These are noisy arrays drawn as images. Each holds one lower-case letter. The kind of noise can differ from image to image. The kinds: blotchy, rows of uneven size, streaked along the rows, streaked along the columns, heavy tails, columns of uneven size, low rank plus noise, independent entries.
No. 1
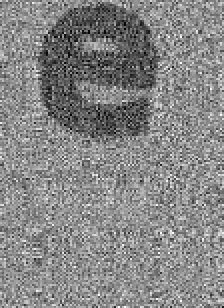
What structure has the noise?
low rank plus noise
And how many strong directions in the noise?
five to eight
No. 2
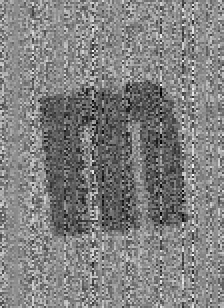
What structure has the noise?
columns of uneven size
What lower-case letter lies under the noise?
m
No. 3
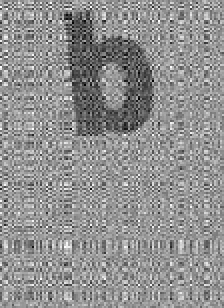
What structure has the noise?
low rank plus noise
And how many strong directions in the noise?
one
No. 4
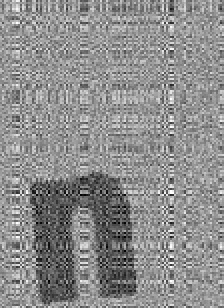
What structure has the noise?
low rank plus noise
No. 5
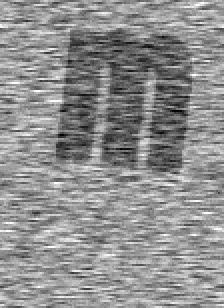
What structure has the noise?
streaked along the rows
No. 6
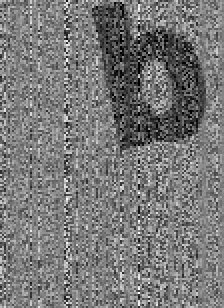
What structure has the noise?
columns of uneven size
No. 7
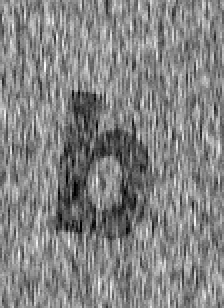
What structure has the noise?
streaked along the columns
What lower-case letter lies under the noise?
b
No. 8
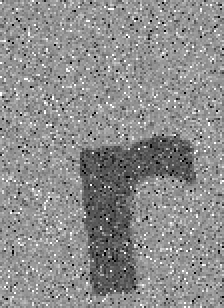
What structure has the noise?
heavy tails
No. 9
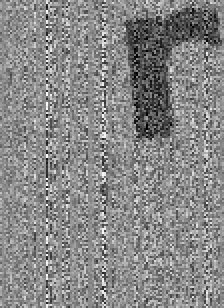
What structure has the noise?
columns of uneven size
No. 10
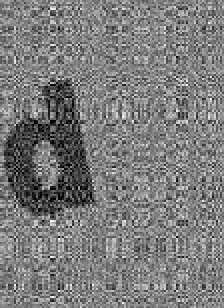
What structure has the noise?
low rank plus noise
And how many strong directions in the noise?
two
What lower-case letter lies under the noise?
d
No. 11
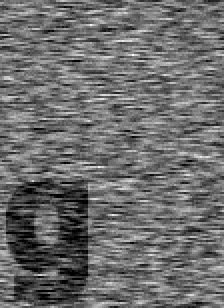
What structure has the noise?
streaked along the rows
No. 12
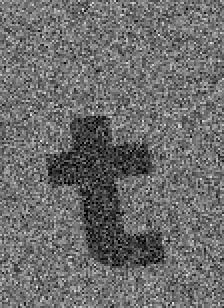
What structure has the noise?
independent entries
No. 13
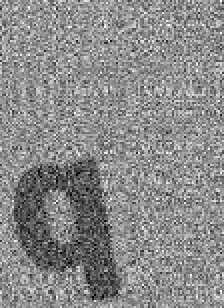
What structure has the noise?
low rank plus noise
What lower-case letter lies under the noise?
q
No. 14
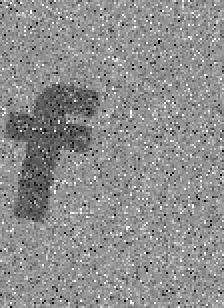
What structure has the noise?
heavy tails
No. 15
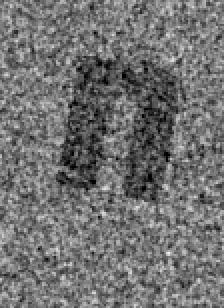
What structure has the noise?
blotchy
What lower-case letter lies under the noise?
n
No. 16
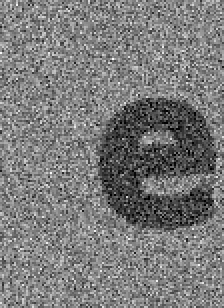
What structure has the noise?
independent entries
